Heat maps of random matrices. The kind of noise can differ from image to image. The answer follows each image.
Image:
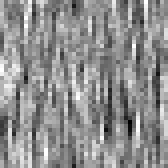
streaked along the columns
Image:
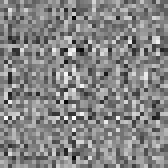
low rank plus noise
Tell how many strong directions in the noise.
three or four
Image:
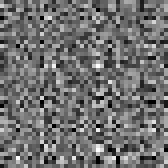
low rank plus noise
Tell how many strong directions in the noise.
two
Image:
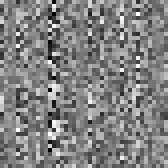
columns of uneven size
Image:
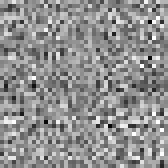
low rank plus noise
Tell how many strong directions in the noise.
three or four
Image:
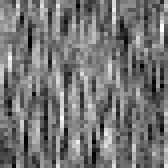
streaked along the columns
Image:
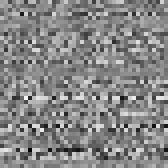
rows of uneven size
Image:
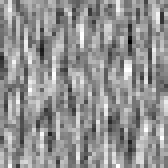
streaked along the columns
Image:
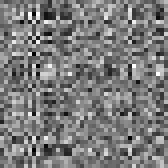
low rank plus noise
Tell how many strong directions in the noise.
one
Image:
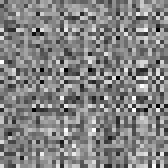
low rank plus noise
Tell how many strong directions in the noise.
one
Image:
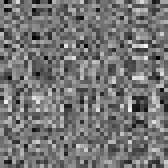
low rank plus noise
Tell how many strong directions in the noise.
two
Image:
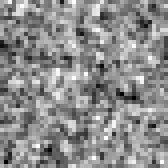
blotchy
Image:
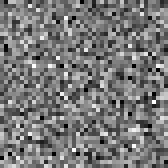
independent entries
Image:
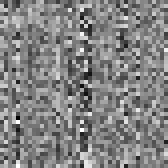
columns of uneven size
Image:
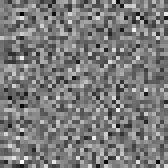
low rank plus noise
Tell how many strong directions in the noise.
three or four
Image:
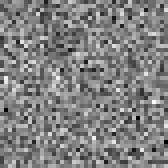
independent entries
